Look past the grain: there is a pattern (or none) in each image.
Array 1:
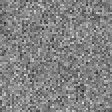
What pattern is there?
only noise
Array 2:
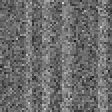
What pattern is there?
bands of columns
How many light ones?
4
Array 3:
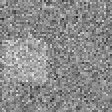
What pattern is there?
one block
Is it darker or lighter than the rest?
lighter
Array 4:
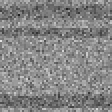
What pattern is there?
bands of rows
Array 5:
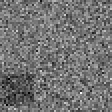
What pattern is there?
one block
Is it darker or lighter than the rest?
darker
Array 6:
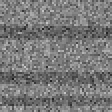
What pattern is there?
bands of rows
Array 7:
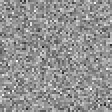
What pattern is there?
only noise
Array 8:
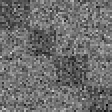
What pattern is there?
blocks along the diagonal
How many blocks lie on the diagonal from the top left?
4
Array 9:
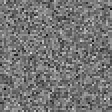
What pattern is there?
only noise
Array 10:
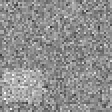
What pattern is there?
one block
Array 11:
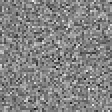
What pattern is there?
only noise
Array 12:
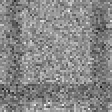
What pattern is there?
bands of rows crossing bands of columns
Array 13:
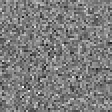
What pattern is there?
only noise
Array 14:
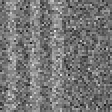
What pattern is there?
bands of columns
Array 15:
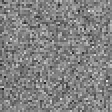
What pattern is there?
only noise
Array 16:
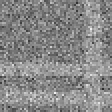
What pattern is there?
bands of rows crossing bands of columns
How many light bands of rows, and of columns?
2 and 1
